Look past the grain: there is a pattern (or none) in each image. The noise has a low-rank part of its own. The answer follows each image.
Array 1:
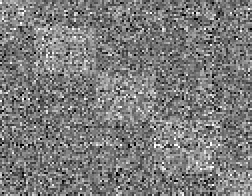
blocks along the diagonal
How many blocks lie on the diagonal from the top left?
5
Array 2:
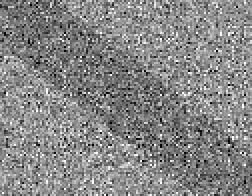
a diagonal band
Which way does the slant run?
top left to bottom right
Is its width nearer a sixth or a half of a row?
a half
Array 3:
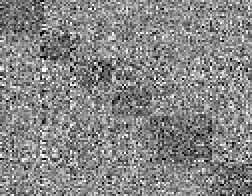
blocks along the diagonal
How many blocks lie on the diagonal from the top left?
6
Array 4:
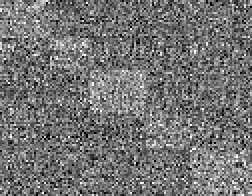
blocks along the diagonal
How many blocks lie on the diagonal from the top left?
5
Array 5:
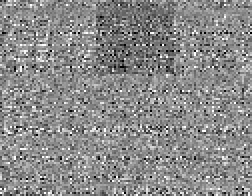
one block
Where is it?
top middle
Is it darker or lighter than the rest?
darker
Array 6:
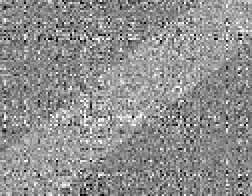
a diagonal band
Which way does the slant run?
bottom left to top right
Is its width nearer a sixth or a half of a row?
a half
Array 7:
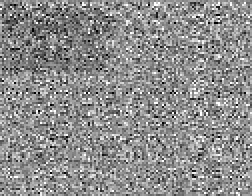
one block
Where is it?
top left
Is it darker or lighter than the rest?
darker
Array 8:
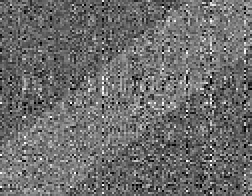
a diagonal band
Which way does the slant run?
bottom left to top right
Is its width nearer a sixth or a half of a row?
a half
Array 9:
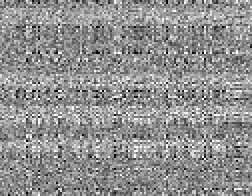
bands of rows
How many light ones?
4
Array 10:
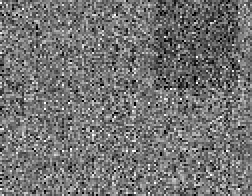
one block
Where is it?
top right
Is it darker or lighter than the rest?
darker
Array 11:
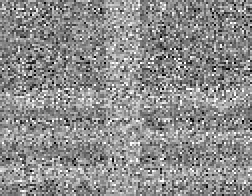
bands of rows crossing bands of columns
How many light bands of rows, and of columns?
3 and 1
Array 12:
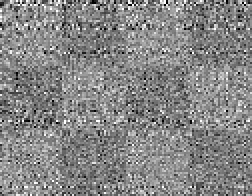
a checkerboard
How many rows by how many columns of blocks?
3 by 4
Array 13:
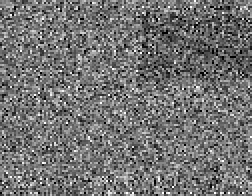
one block
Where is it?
top right
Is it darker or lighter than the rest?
darker
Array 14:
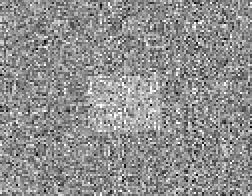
one block
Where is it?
centre
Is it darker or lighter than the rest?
lighter
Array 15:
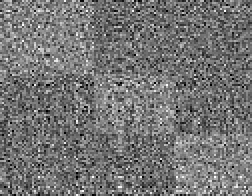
blocks along the diagonal
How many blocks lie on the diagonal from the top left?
3
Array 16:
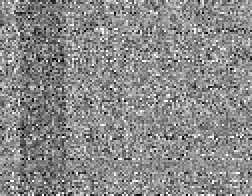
one band of columns
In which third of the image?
left
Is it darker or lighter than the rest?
darker
